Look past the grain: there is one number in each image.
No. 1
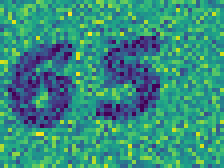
65
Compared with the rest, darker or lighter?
darker
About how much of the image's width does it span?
two thirds
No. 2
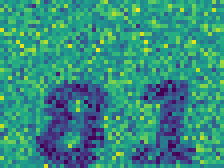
81
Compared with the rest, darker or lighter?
darker
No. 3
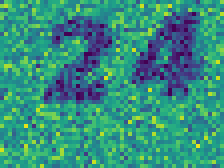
24
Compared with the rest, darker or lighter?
darker
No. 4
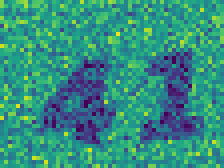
41
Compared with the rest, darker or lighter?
darker
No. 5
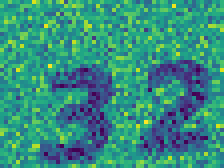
32
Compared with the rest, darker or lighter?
darker
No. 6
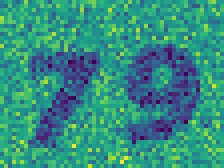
79
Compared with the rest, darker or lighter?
darker
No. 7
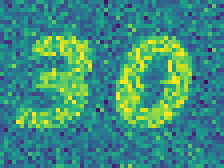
30
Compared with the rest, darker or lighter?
lighter
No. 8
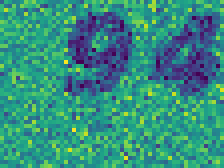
94
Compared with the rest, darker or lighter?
darker
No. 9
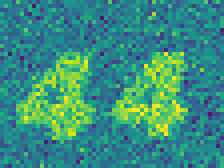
44
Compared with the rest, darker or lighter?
lighter
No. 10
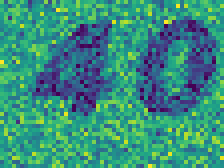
40
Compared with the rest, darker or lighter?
darker
